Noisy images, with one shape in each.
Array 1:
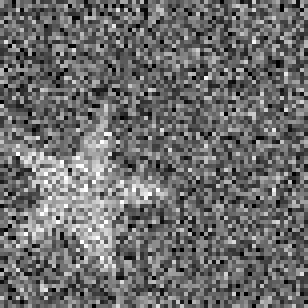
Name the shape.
star
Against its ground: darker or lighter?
lighter
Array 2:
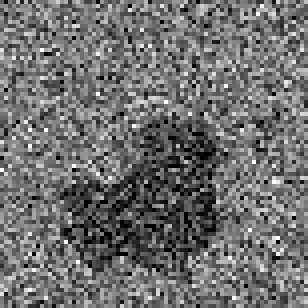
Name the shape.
car
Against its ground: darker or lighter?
darker
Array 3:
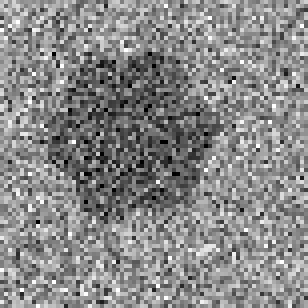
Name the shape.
flower
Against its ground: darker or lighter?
darker
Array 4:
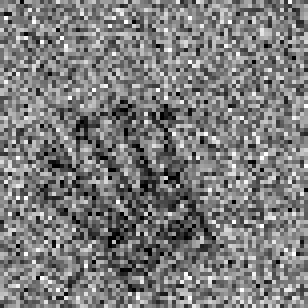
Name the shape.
chess queen
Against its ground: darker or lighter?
darker
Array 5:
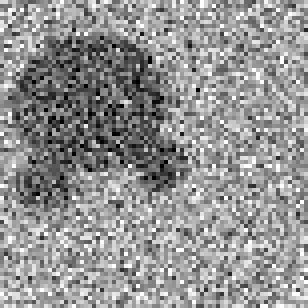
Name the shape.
bear's head
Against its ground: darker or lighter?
darker
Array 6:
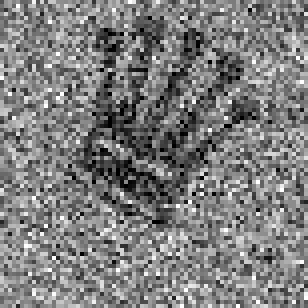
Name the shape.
chess queen
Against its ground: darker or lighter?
darker
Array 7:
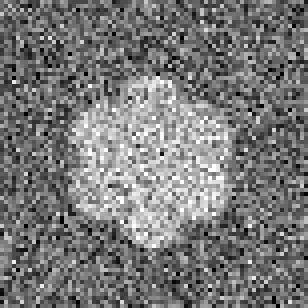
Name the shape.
flower
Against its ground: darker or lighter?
lighter
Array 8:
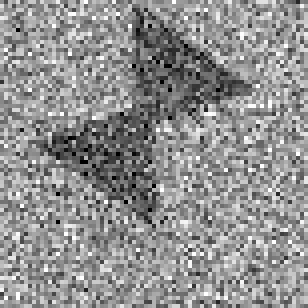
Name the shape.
bow tie
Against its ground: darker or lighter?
darker
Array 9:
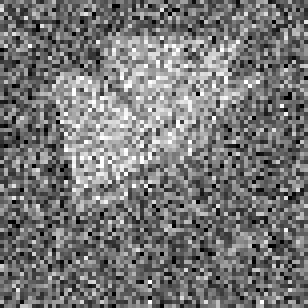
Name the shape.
chess knight
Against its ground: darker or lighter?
lighter
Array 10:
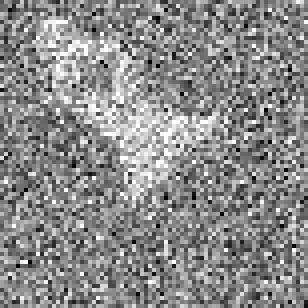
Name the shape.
chess bishop
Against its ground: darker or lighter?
lighter
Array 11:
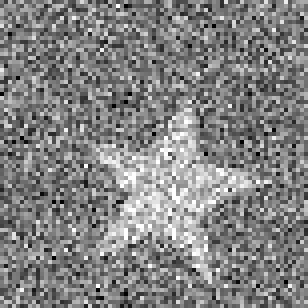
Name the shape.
star
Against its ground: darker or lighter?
lighter
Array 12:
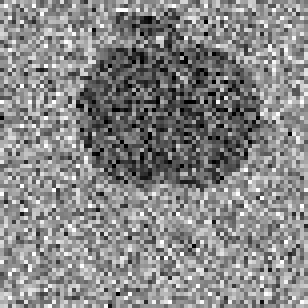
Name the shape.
apple
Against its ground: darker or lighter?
darker
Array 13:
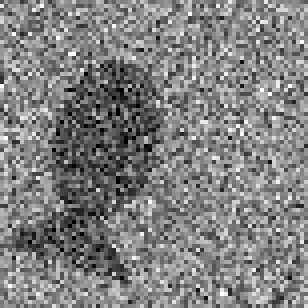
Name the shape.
fish
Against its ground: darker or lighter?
darker
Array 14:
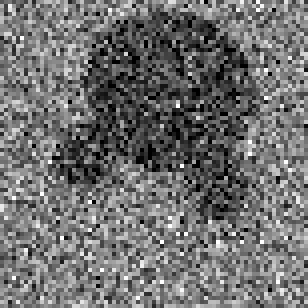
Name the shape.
bear's head
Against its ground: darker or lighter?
darker
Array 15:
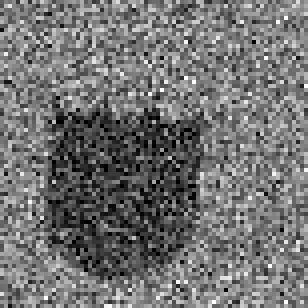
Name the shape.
ghost
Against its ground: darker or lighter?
darker
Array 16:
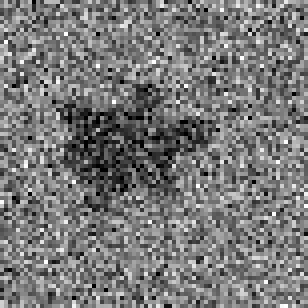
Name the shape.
turtle
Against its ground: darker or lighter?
darker
